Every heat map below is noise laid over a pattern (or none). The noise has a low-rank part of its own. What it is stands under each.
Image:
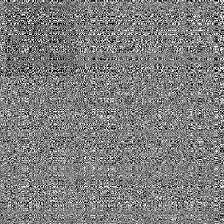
one block
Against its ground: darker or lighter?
darker
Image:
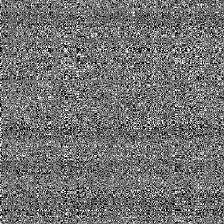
bands of rows
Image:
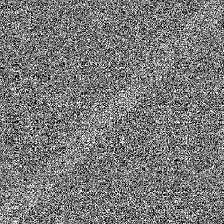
a diagonal band
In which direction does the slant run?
bottom left to top right
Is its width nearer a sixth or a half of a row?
a sixth
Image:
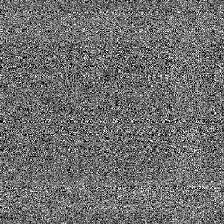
bands of rows crossing bands of columns
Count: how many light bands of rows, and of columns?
2 and 1
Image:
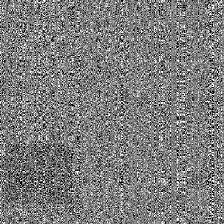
one block
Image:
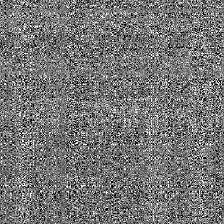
bands of rows crossing bands of columns
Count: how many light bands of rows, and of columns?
3 and 3
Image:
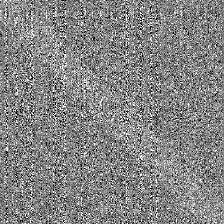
a diagonal band
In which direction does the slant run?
top left to bottom right
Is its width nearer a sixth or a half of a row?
a sixth
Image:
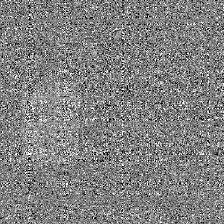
one block
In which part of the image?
middle left
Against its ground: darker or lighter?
lighter
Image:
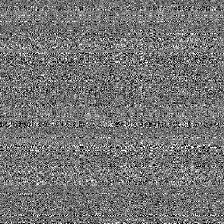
bands of rows
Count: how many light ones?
5
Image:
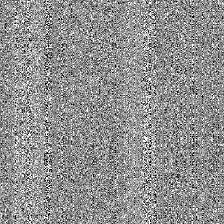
bands of columns
